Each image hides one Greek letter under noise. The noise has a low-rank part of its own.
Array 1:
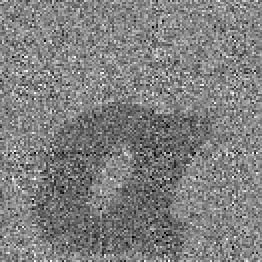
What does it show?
dark alpha
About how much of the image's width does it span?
two thirds
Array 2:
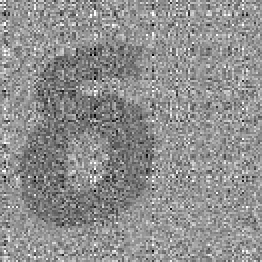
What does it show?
dark delta
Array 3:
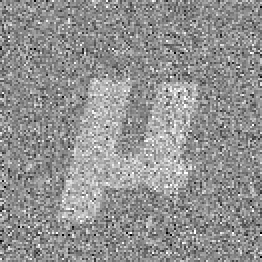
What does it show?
light mu
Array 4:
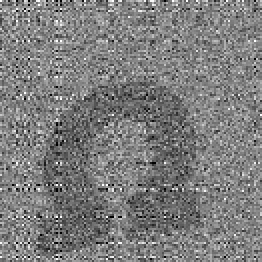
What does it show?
dark omega
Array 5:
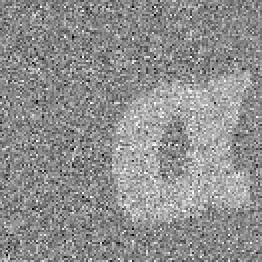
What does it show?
light alpha
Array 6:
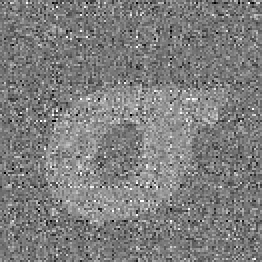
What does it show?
light sigma
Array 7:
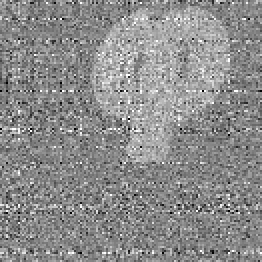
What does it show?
light phi
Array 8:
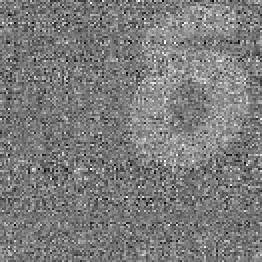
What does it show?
light delta
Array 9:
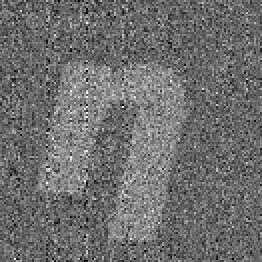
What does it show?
light eta
